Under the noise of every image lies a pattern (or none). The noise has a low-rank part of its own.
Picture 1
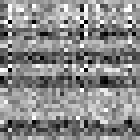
bands of rows
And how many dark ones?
4
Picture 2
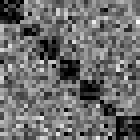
blocks along the diagonal
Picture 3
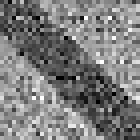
a diagonal band
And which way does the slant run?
top left to bottom right
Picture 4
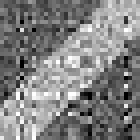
a diagonal band
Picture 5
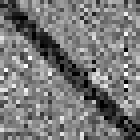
a diagonal band
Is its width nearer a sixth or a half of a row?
a sixth
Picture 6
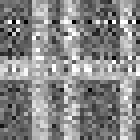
bands of rows crossing bands of columns
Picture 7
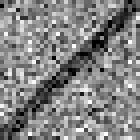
a diagonal band
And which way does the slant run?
bottom left to top right
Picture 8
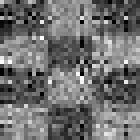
a checkerboard
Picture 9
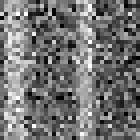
bands of columns
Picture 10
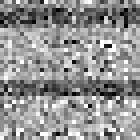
bands of rows
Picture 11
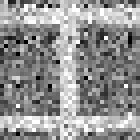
bands of rows crossing bands of columns
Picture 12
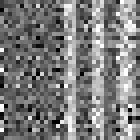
bands of columns
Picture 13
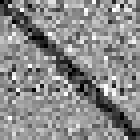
a diagonal band
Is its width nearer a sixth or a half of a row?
a sixth
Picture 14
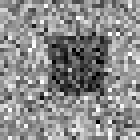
one block
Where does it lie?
centre
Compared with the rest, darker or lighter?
darker
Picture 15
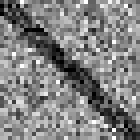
a diagonal band
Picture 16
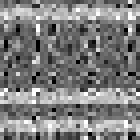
bands of rows
